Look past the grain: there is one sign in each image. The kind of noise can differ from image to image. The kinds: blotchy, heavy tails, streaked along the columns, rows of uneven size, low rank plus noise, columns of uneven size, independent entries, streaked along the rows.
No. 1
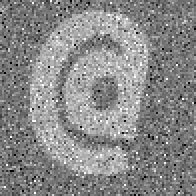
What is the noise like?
heavy tails
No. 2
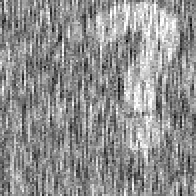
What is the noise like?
streaked along the columns
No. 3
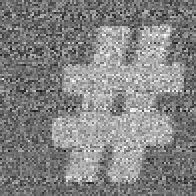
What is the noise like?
rows of uneven size
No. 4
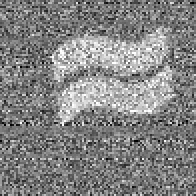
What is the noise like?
rows of uneven size
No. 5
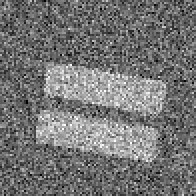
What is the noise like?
independent entries
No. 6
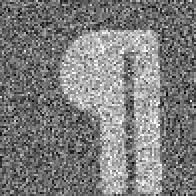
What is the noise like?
independent entries
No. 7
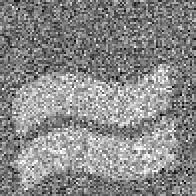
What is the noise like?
low rank plus noise
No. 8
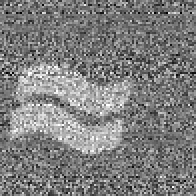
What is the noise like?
rows of uneven size
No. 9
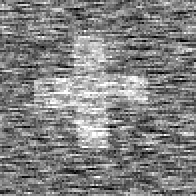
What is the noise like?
streaked along the rows
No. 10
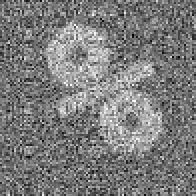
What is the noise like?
low rank plus noise
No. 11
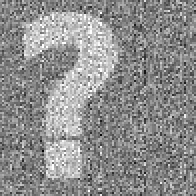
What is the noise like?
columns of uneven size
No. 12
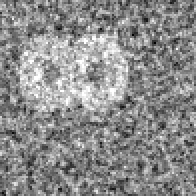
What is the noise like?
blotchy
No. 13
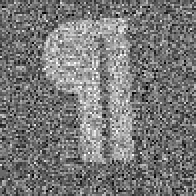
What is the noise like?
low rank plus noise
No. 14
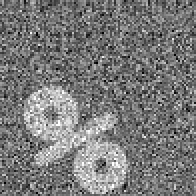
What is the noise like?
low rank plus noise
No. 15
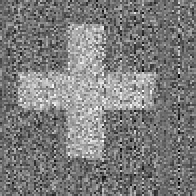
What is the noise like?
columns of uneven size
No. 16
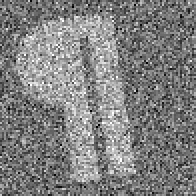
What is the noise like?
independent entries
